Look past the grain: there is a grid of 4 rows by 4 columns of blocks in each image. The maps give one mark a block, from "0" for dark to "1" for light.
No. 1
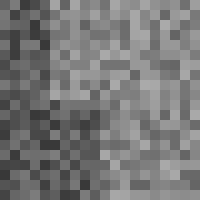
0111
0111
0011
0011
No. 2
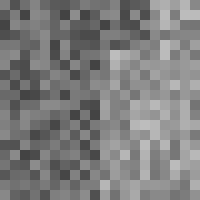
0001
0011
0011
0011
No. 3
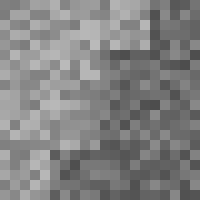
1110
1100
1100
1000
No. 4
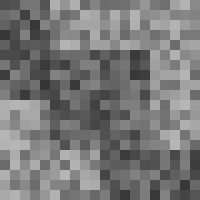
0111
0001
1001
1100
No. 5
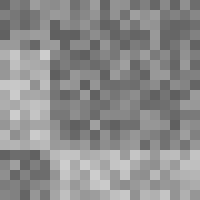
0000
1000
1000
0111
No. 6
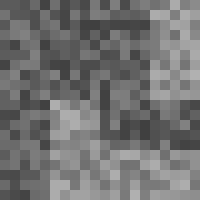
0001
0001
0100
0111
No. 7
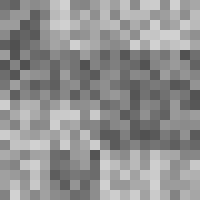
0111
0000
1100
1011
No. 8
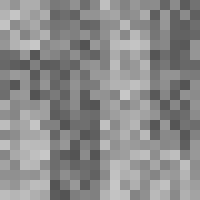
1010
0010
1010
1011
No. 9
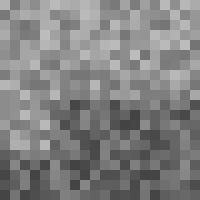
1111
1111
1000
0000
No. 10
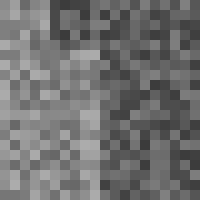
1000
1100
1100
1100
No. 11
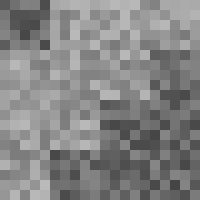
0111
1110
1100
1000
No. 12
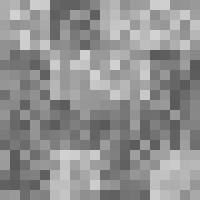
1011
0110
0000
0101
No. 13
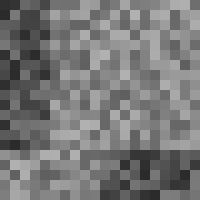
0111
0111
0111
1100
